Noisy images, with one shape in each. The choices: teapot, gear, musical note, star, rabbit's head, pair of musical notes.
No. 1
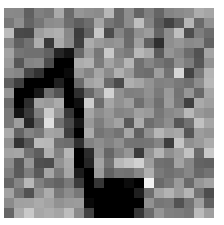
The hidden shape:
musical note
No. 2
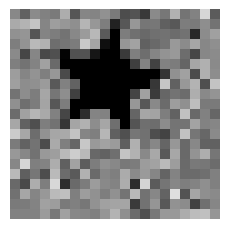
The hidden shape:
star
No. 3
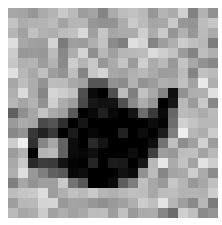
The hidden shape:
teapot
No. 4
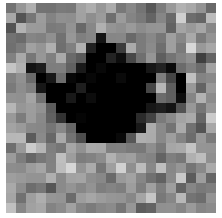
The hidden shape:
teapot
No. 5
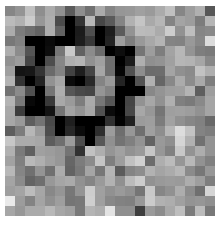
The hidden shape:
gear
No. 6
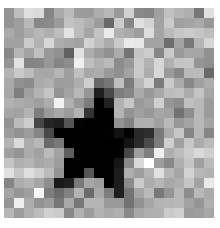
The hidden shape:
star
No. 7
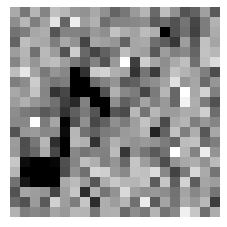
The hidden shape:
musical note
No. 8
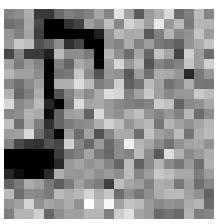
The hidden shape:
musical note
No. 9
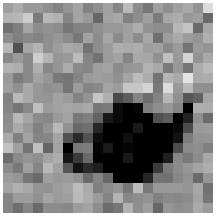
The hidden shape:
teapot
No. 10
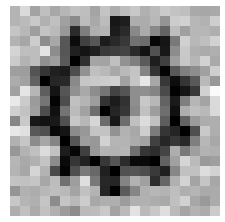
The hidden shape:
gear
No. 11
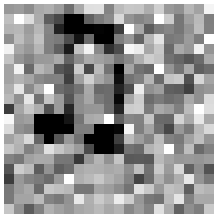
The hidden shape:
pair of musical notes
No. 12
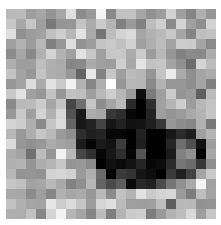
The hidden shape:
teapot
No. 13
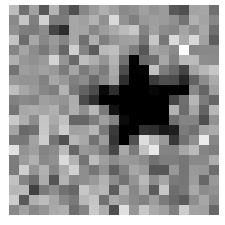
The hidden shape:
star
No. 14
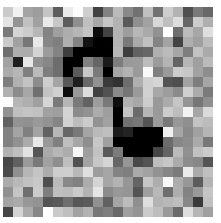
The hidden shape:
musical note
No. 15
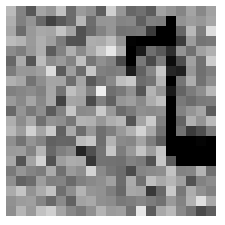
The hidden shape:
musical note
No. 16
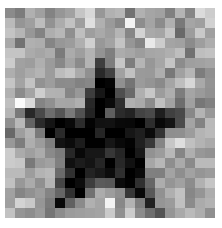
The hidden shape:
star
